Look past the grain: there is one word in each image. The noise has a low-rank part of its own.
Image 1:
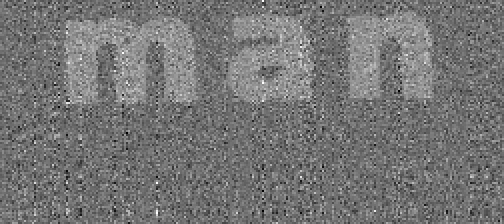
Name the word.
man
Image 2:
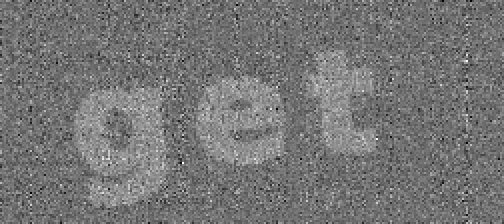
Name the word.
get
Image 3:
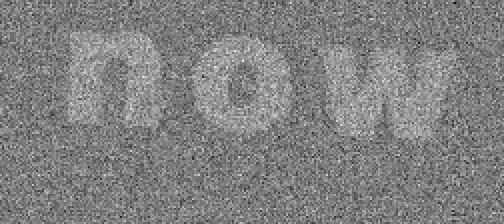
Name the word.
now
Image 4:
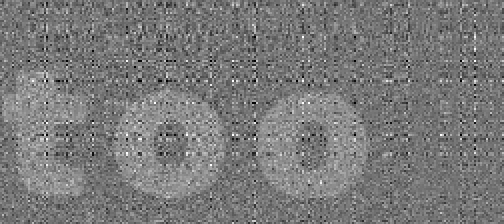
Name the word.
too
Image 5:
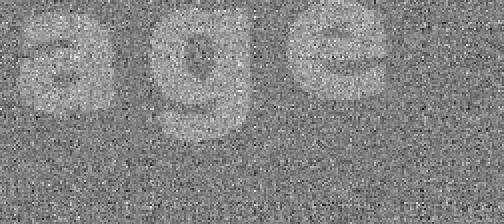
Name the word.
age
